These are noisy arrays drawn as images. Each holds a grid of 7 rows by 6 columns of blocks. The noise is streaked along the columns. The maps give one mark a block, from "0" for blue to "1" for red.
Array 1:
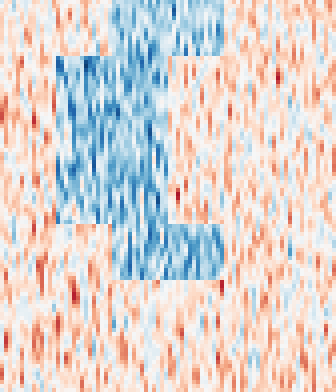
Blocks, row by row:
1 1 0 0 1 1
1 0 0 1 1 1
1 0 0 1 1 1
1 0 0 1 1 1
1 1 0 0 1 1
1 1 1 1 1 1
1 1 1 1 1 1
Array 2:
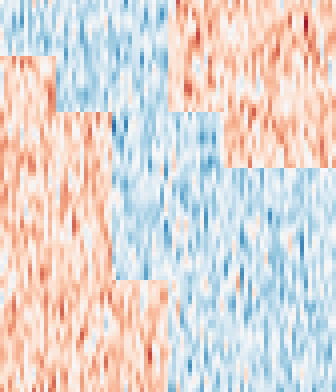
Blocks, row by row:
0 0 0 1 1 1
1 0 0 1 1 1
1 1 0 0 1 1
1 1 0 0 0 0
1 1 0 0 0 0
1 1 1 0 0 0
1 1 1 0 0 0
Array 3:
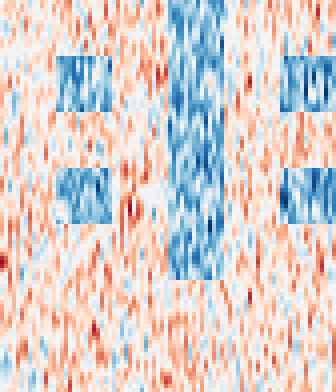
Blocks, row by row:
1 1 1 0 1 1
1 0 1 0 1 0
1 1 1 0 1 1
1 0 1 0 1 0
1 1 1 0 1 1
1 1 1 1 1 1
1 1 1 1 1 1
